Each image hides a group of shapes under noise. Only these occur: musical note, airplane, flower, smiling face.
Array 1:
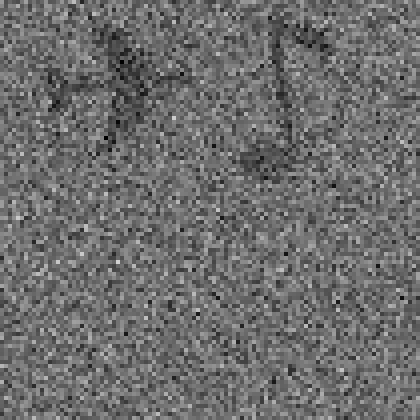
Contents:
top left: airplane; top right: musical note
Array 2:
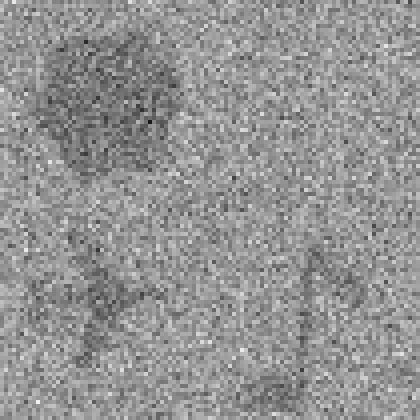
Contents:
top left: flower; bottom left: airplane; bottom right: musical note
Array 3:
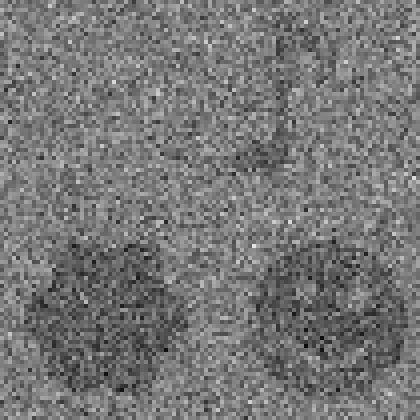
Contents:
top right: musical note; bottom left: flower; bottom right: smiling face
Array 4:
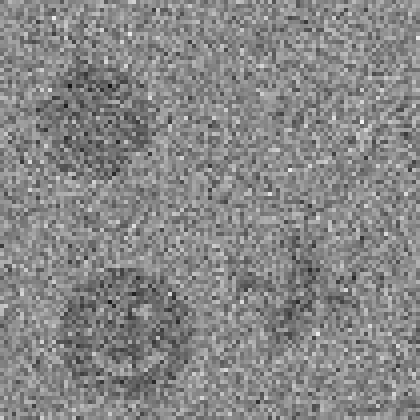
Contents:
top left: flower; bottom left: smiling face; bottom right: airplane
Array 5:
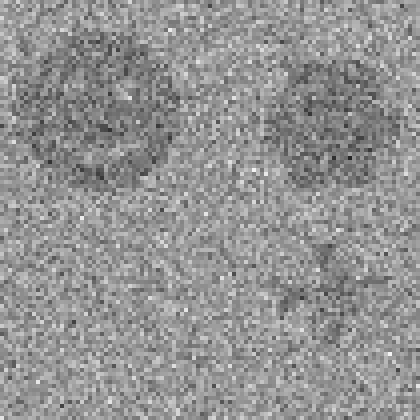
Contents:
top left: smiling face; top right: flower; bottom right: airplane
